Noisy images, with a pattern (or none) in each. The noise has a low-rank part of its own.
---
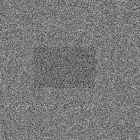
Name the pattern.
one block
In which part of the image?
centre
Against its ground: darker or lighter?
darker
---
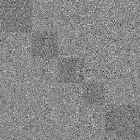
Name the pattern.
blocks along the diagonal
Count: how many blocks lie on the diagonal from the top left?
5
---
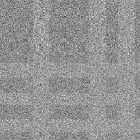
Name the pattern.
bands of rows crossing bands of columns
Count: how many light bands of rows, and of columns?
3 and 3
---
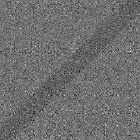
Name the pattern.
a diagonal band
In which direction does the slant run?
bottom left to top right
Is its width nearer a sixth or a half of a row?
a sixth
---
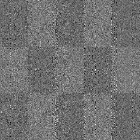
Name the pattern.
a checkerboard
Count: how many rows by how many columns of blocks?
3 by 5
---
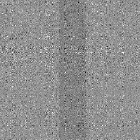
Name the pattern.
one band of columns
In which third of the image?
middle
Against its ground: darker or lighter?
darker
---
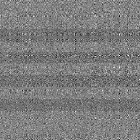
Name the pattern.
bands of rows
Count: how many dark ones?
4
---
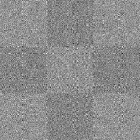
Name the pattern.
a checkerboard
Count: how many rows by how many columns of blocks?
3 by 3
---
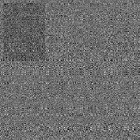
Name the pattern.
one block
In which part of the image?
top left
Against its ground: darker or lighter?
darker
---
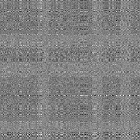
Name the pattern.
bands of rows crossing bands of columns
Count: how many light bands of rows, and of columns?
3 and 3
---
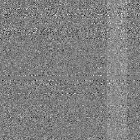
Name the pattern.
one band of columns
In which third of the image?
right
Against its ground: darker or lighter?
lighter
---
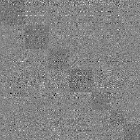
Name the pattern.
blocks along the diagonal
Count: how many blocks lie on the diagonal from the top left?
7
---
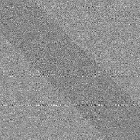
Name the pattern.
a diagonal band
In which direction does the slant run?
top left to bottom right
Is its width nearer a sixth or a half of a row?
a half
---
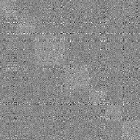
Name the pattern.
blocks along the diagonal
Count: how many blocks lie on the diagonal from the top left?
7
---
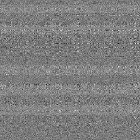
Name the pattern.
bands of rows
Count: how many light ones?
5
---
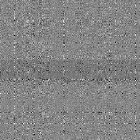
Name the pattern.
one band of rows
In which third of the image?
middle
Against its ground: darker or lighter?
darker
